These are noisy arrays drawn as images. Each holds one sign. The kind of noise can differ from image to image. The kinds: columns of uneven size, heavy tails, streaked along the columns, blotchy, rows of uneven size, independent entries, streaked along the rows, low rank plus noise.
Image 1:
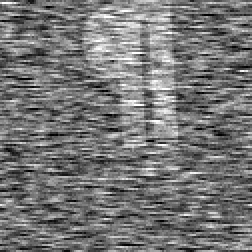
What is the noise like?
streaked along the rows
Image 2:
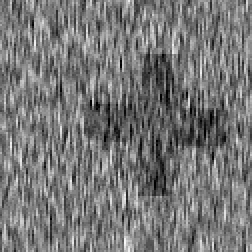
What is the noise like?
streaked along the columns
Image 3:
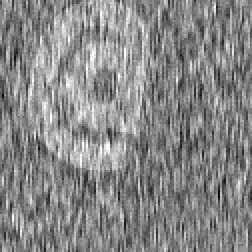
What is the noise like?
streaked along the columns
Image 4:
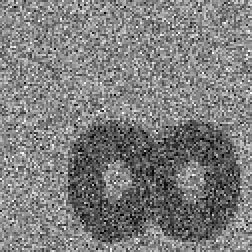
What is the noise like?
independent entries
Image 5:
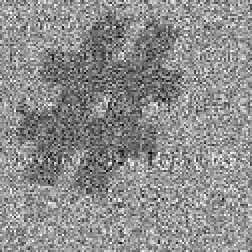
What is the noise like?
low rank plus noise
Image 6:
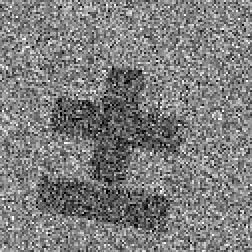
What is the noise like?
independent entries
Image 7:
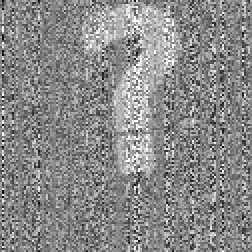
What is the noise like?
columns of uneven size
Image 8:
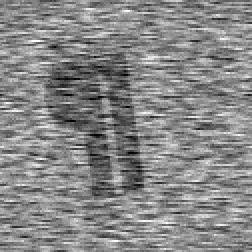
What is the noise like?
streaked along the rows
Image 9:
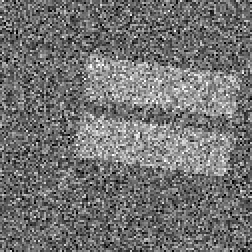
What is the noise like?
independent entries
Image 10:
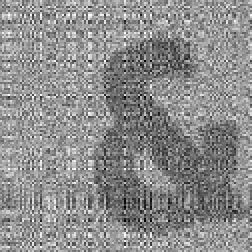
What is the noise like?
low rank plus noise
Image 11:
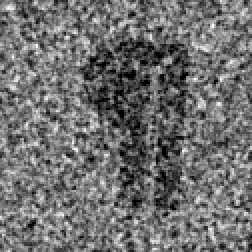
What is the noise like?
blotchy
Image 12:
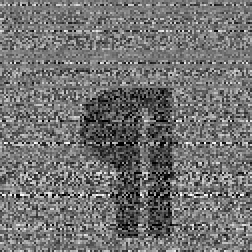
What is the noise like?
rows of uneven size
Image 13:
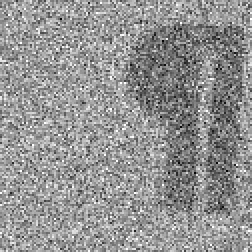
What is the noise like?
independent entries
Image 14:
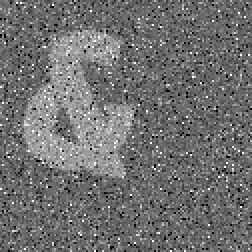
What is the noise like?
heavy tails
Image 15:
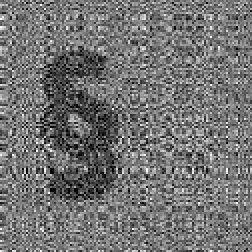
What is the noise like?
low rank plus noise
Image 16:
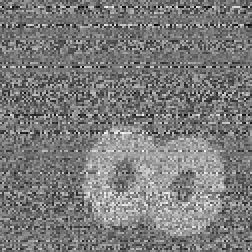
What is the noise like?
rows of uneven size
